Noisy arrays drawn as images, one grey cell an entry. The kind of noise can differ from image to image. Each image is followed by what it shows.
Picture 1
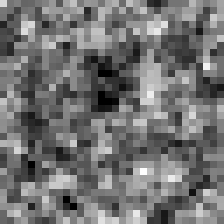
blotchy
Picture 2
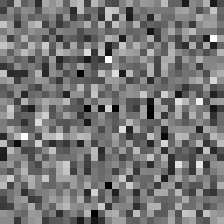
low rank plus noise
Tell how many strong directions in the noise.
five to eight
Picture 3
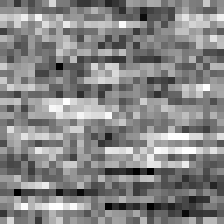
streaked along the rows
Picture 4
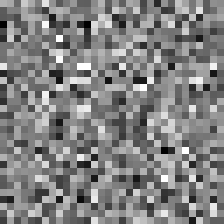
low rank plus noise
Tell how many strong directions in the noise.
three or four
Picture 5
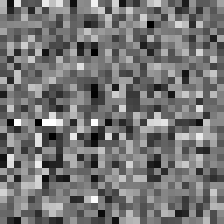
low rank plus noise
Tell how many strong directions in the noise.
one
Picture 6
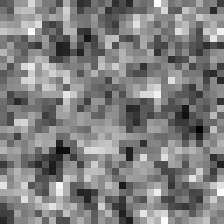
blotchy
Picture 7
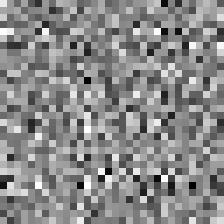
low rank plus noise
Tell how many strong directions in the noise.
two
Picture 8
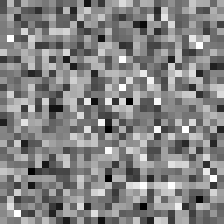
independent entries
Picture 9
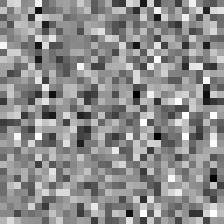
low rank plus noise
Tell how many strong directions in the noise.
three or four
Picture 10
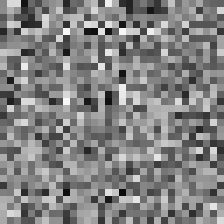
low rank plus noise
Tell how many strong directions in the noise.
one
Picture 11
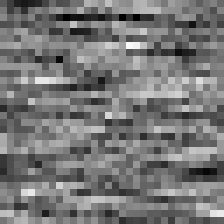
streaked along the rows
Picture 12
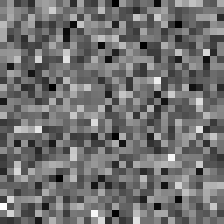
independent entries
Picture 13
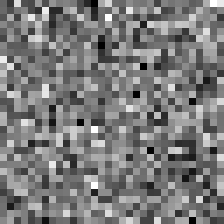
independent entries
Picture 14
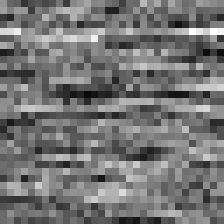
streaked along the rows
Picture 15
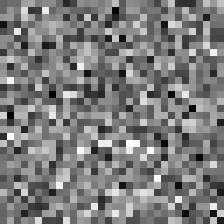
independent entries
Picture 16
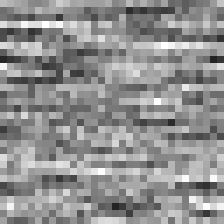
streaked along the rows
